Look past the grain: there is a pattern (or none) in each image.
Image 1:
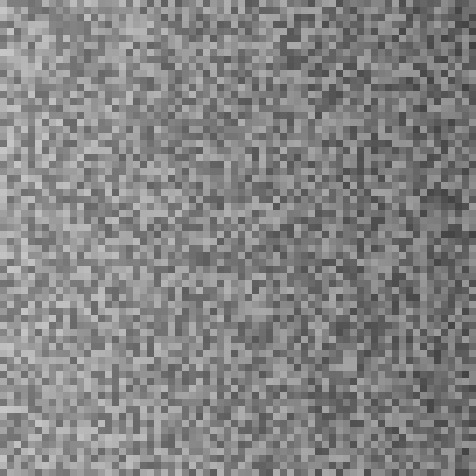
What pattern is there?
a smooth slope
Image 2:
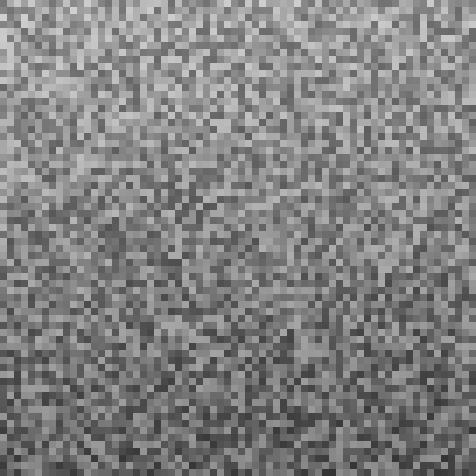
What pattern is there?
a smooth slope
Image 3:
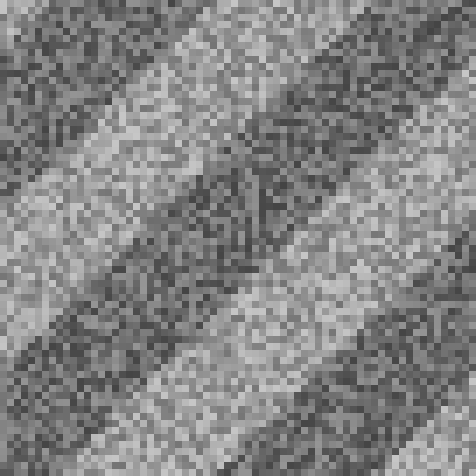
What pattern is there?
diagonal stripes
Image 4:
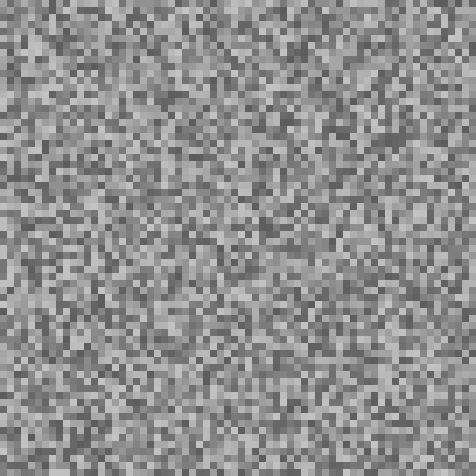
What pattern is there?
only noise
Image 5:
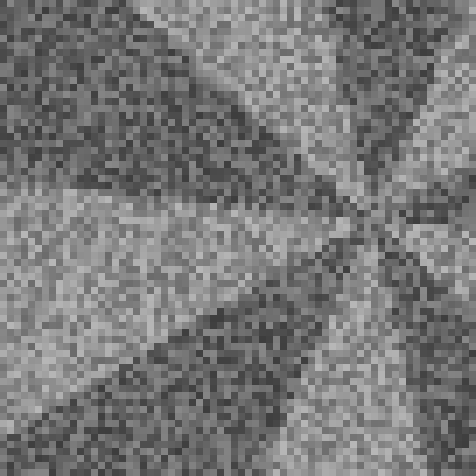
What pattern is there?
spokes from one point
